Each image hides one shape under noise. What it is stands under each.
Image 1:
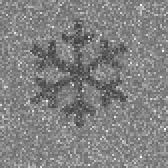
snowflake
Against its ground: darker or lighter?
darker
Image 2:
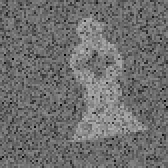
chess bishop
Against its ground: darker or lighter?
lighter
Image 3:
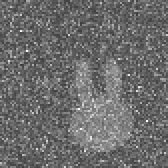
rabbit's head
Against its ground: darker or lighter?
lighter
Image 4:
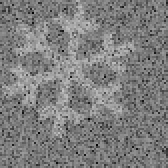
snowflake
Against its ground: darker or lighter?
lighter
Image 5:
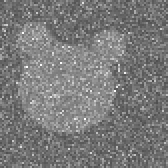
bear's head
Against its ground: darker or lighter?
lighter
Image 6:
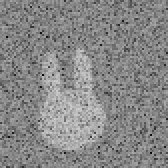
rabbit's head
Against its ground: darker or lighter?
lighter
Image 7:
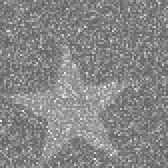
star
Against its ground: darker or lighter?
lighter
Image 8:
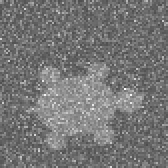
turtle
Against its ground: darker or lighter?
lighter
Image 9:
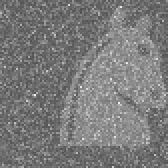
chess knight
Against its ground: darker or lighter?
lighter
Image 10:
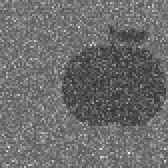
apple
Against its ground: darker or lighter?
darker
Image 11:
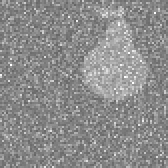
pear
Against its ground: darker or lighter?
lighter
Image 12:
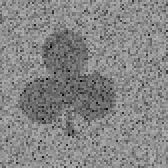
club
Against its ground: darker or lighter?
darker
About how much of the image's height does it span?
two thirds
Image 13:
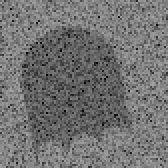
ghost
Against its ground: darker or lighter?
darker
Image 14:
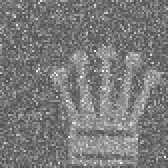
chess queen
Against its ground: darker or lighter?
lighter
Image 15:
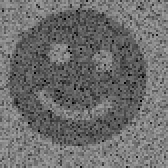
smiling face
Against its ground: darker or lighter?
darker
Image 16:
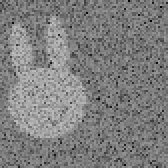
rabbit's head
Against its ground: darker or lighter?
lighter
